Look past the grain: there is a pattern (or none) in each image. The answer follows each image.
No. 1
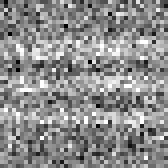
bands of rows
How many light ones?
3
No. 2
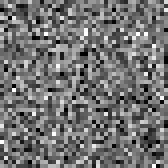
only noise
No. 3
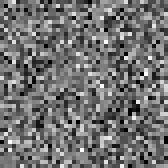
only noise
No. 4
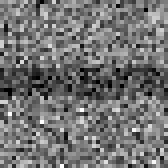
one band of rows
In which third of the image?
middle
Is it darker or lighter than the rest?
darker
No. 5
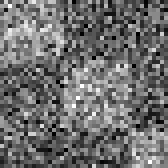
blocks along the diagonal
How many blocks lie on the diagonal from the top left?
3
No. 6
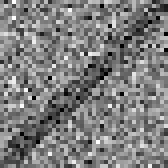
a diagonal band
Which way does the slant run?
bottom left to top right
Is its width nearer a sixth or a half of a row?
a sixth
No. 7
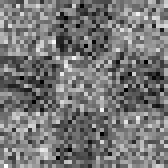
a checkerboard
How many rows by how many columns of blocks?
3 by 3
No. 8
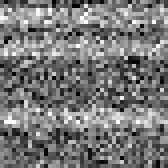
bands of rows
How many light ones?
3
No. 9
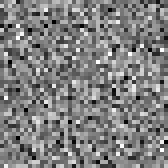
only noise
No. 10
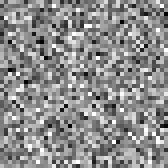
only noise
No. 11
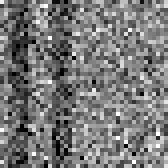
bands of columns
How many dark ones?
2
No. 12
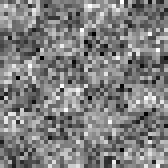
a checkerboard
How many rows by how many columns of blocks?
6 by 4
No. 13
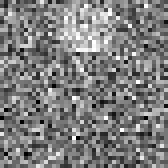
one block
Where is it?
top middle
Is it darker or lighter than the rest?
lighter
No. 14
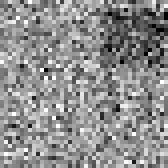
one block
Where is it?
top right
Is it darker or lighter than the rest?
darker
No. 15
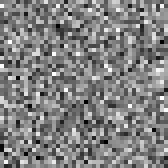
only noise
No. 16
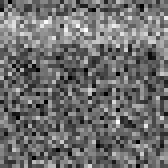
one band of rows
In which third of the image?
top
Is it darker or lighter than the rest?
lighter
